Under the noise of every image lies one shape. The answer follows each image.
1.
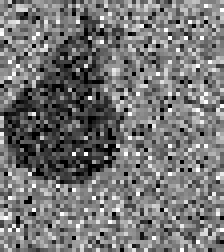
pear
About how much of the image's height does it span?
two thirds
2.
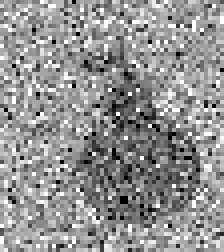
pear
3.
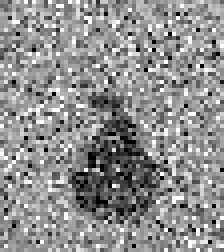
pear
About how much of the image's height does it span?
half
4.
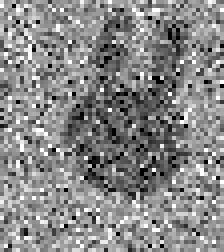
rabbit's head
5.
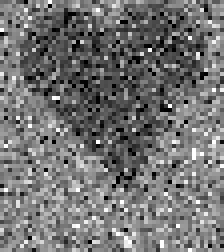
heart
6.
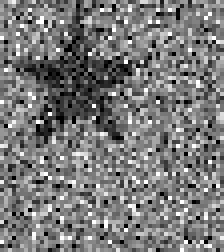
star
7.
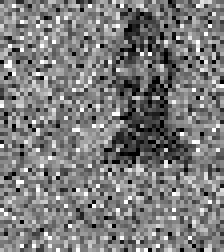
chess bishop
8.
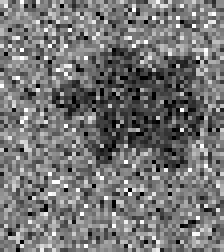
turtle
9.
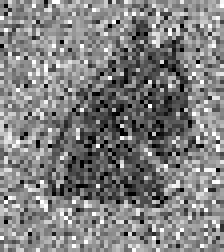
chess knight
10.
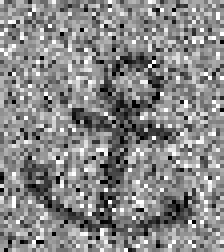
anchor
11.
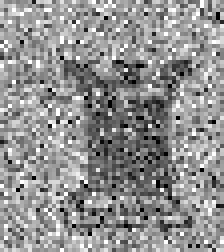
chess rook
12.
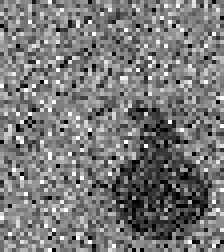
pear
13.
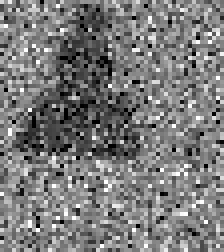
chess pawn
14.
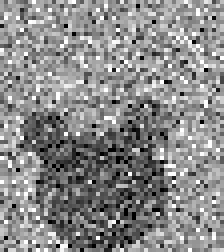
bear's head
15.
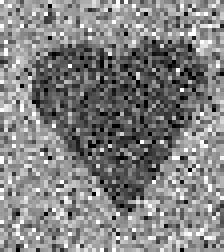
heart
